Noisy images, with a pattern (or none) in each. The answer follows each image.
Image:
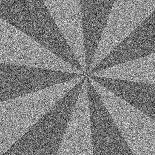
spokes from one point
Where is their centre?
centre
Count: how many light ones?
7
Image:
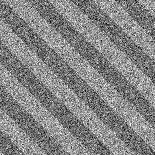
diagonal stripes
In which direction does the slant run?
top left to bottom right
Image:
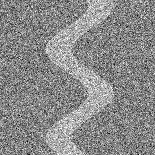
a wavy band
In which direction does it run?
top to bottom
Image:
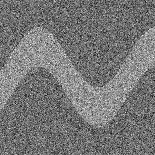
a wavy band
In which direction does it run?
left to right
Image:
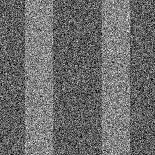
vertical stripes
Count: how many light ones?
2
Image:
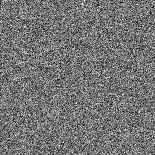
only noise
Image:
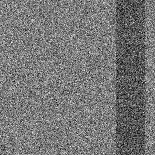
one vertical stripe
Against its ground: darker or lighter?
darker
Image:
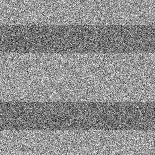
horizontal stripes
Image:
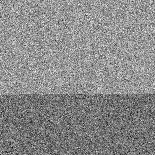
a sharp edge
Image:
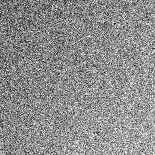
a smooth slope
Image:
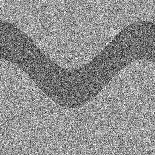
a wavy band
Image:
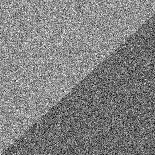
a sharp edge
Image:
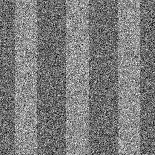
vertical stripes
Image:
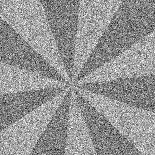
spokes from one point
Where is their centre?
centre
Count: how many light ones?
7
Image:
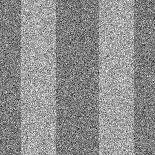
vertical stripes
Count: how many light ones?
2
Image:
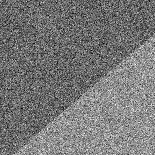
a sharp edge
